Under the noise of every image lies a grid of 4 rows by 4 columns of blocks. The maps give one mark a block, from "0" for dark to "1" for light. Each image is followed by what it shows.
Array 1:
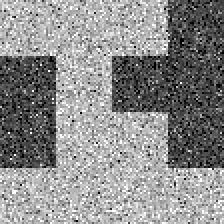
1110
0100
0110
1111
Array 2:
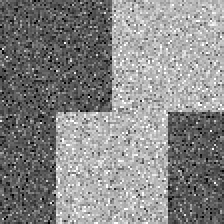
0011
0011
0110
0110
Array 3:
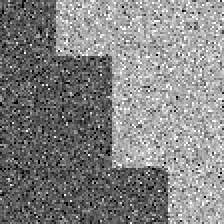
0111
0011
0011
0001
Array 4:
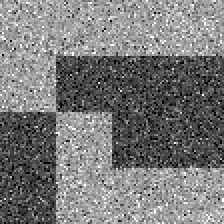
1111
1000
0100
0111
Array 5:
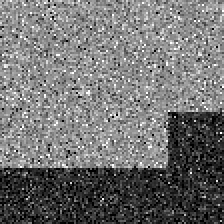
1111
1111
1110
0000
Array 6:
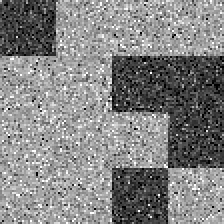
0111
1100
1110
1101
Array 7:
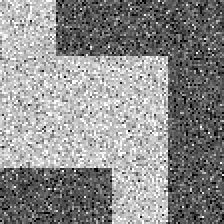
1000
1110
1110
0010
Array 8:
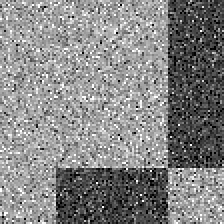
1110
1110
1110
1001
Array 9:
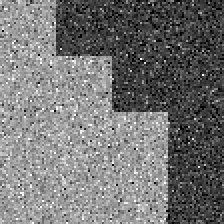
1000
1100
1110
1110
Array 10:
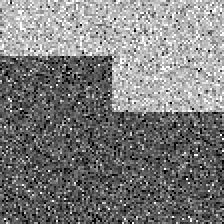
1111
0011
0000
0000
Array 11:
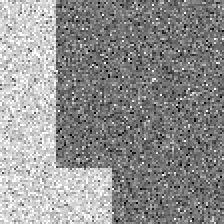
1000
1000
1000
1100
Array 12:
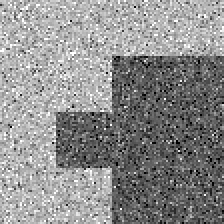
1111
1100
1000
1100
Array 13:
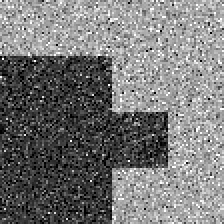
1111
0011
0001
0011
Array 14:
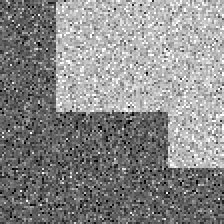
0111
0111
0001
0000
